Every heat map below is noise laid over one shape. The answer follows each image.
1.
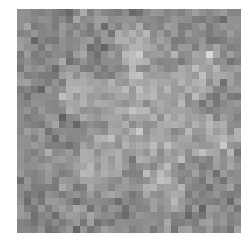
asterisk
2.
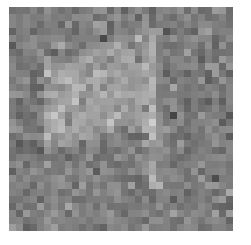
flag
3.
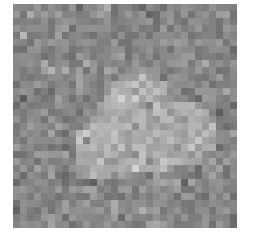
cloud
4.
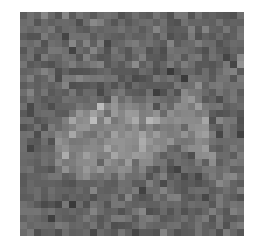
fish
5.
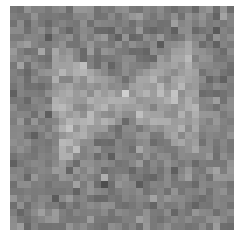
bow tie
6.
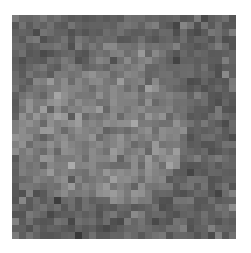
apple
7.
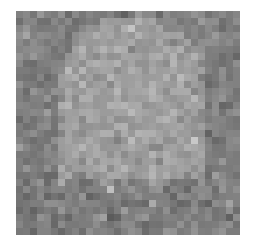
ghost
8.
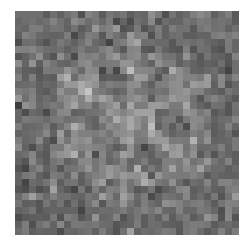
snowflake
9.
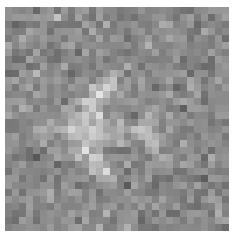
airplane
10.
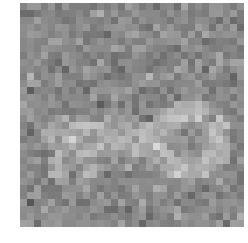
key
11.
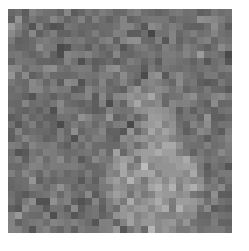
pear
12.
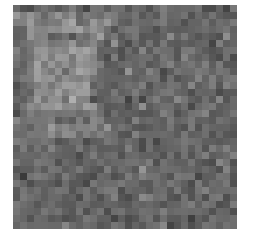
chess rook
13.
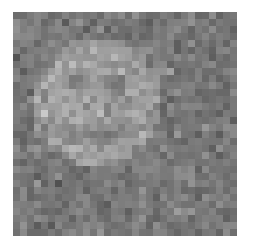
smiling face
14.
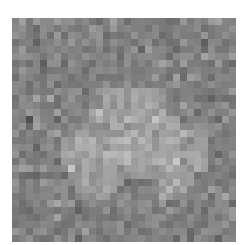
car
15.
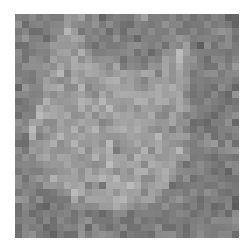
cat's head
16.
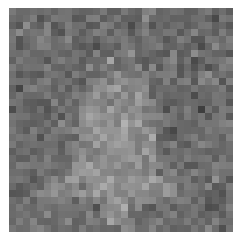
bell
